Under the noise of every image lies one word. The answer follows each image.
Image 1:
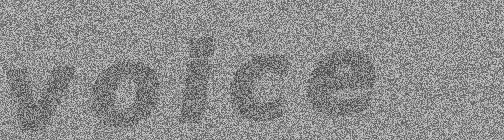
voice
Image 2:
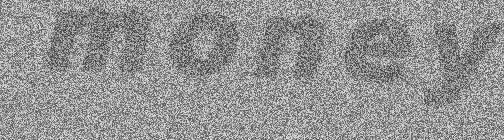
money
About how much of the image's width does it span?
nearly all
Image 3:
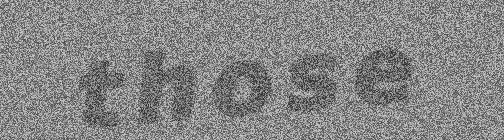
those
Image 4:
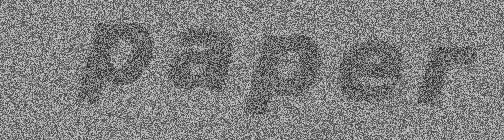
paper
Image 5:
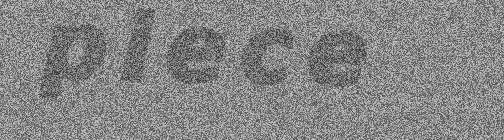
piece
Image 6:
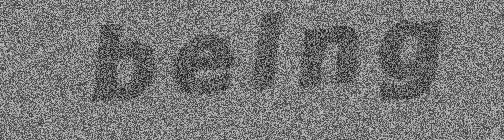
being
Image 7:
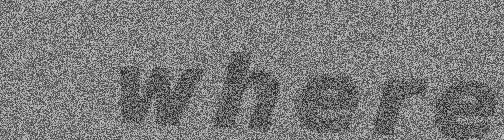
where
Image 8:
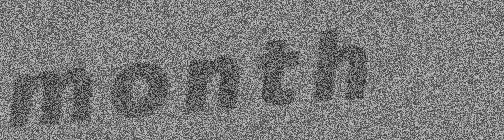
month
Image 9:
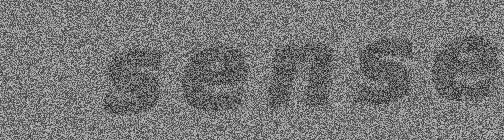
sense
